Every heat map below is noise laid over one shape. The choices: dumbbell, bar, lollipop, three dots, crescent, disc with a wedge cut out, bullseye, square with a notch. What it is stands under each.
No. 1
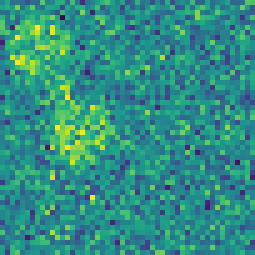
dumbbell
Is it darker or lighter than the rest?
lighter
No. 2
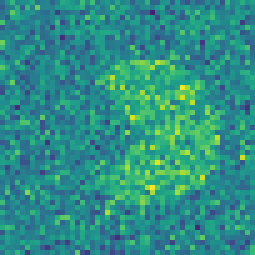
disc with a wedge cut out
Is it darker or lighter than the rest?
lighter
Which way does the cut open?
left
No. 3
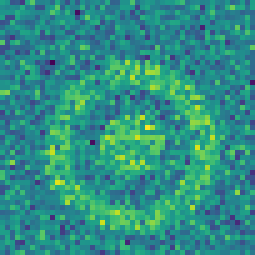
bullseye
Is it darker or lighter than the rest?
lighter
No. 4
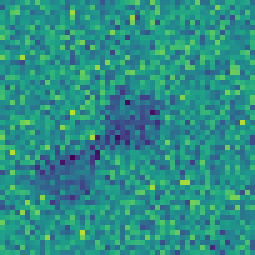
dumbbell
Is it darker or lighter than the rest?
darker
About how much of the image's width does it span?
half
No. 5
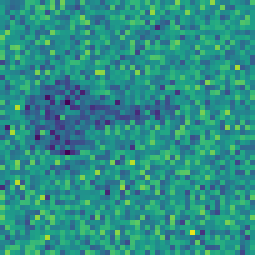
lollipop
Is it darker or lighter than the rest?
darker
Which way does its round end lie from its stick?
left
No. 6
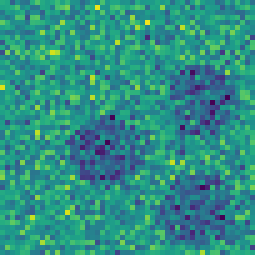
three dots
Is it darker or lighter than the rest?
darker
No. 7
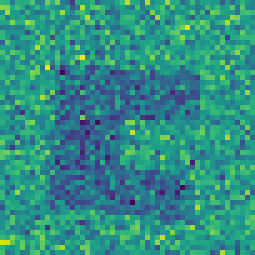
square with a notch
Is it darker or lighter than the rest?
darker
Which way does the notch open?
right
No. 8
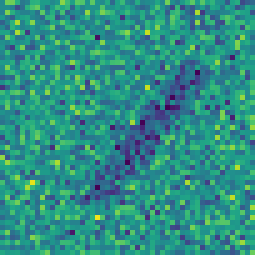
bar
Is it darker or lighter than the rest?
darker
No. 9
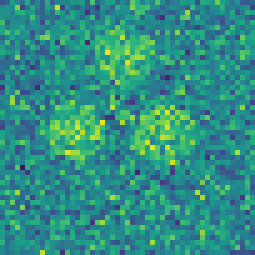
three dots
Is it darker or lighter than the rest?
lighter
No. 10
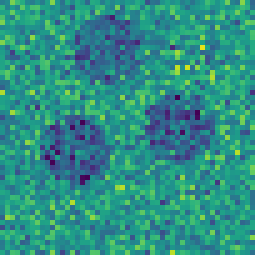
three dots
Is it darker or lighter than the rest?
darker
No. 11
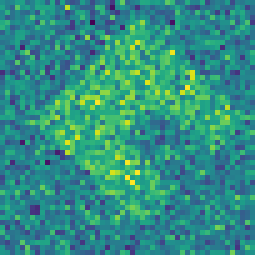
square with a notch
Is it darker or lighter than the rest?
lighter
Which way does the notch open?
down and right
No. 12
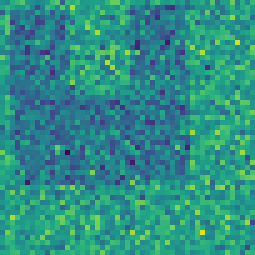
square with a notch
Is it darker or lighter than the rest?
darker
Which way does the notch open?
up
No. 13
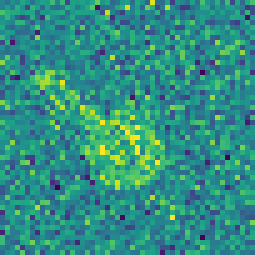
lollipop
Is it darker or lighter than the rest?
lighter
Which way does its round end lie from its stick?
down and right
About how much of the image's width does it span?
half
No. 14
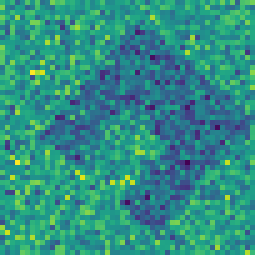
square with a notch
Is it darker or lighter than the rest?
darker
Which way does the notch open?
down and left
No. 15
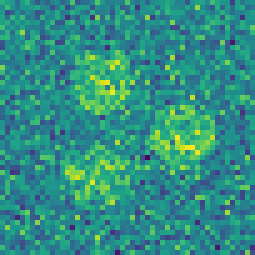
three dots
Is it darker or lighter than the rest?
lighter
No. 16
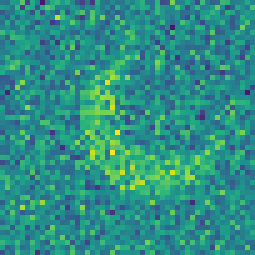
crescent
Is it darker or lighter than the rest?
lighter
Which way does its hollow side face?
up and right
